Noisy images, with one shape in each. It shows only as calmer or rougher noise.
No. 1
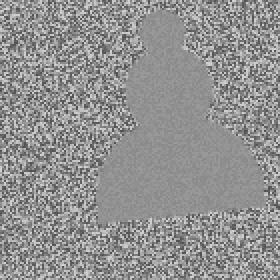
chess pawn
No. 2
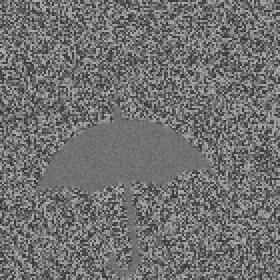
umbrella
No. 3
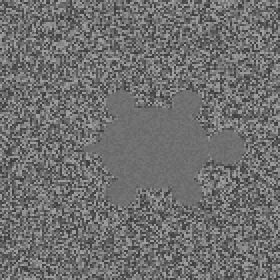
turtle
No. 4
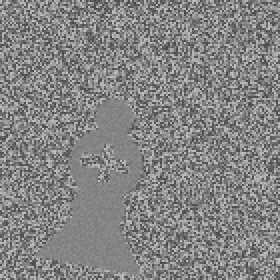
chess bishop
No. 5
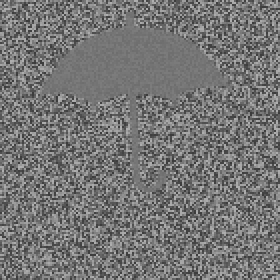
umbrella
